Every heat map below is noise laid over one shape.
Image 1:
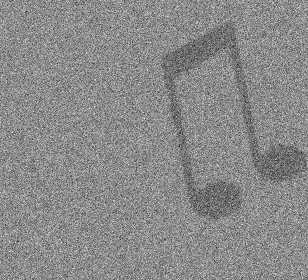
dark pair of musical notes
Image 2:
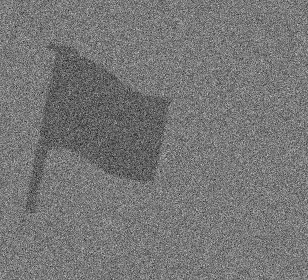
dark flag
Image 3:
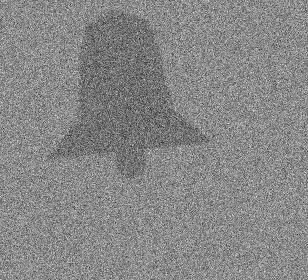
dark bell
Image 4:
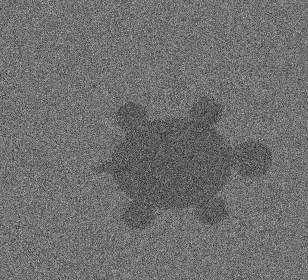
dark turtle
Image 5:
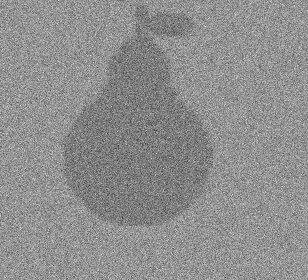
dark pear
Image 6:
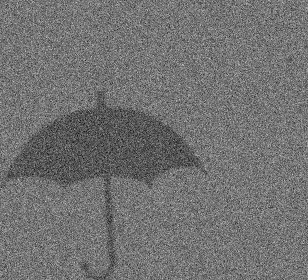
dark umbrella
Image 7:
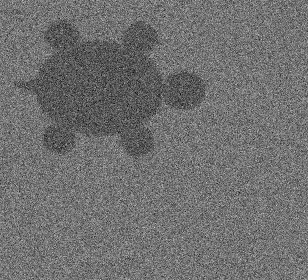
dark turtle
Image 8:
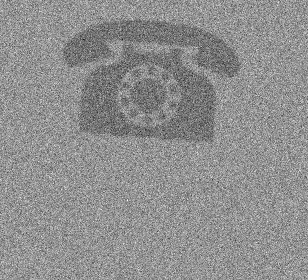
dark telephone
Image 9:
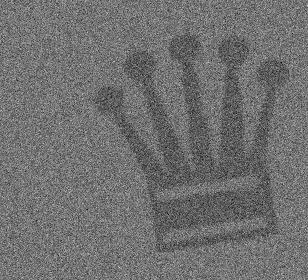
dark chess queen
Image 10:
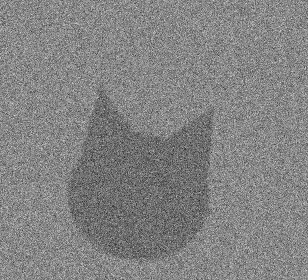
dark cat's head
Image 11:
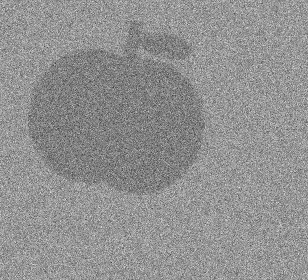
dark apple
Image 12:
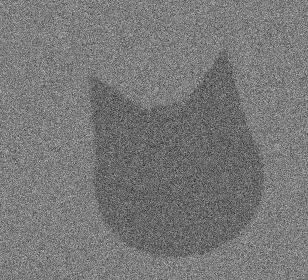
dark cat's head
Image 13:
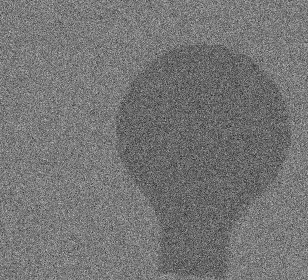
dark light bulb
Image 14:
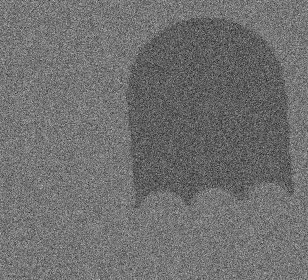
dark ghost
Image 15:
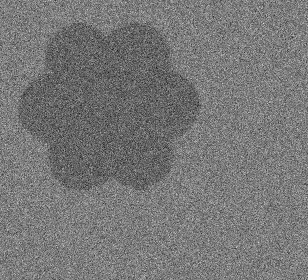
dark flower
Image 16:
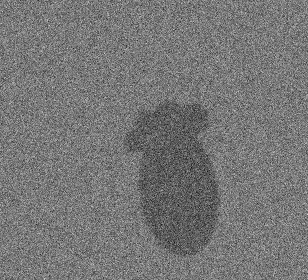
dark footprint
